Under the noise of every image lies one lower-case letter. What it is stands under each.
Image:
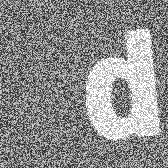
light d
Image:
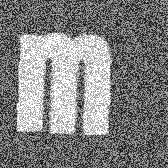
light m
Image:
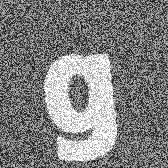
light g
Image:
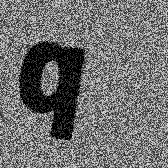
dark q
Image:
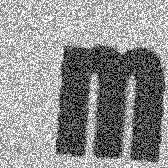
dark m
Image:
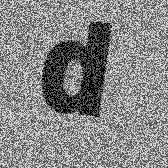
dark d
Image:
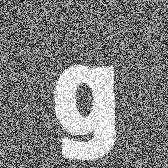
light g
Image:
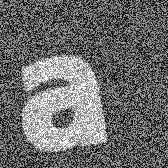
light a
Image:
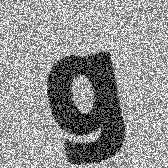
dark g
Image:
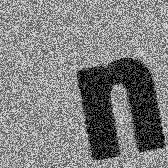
dark n
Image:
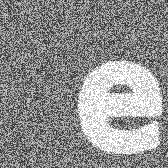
light e
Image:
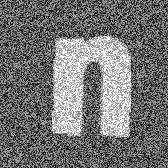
light n
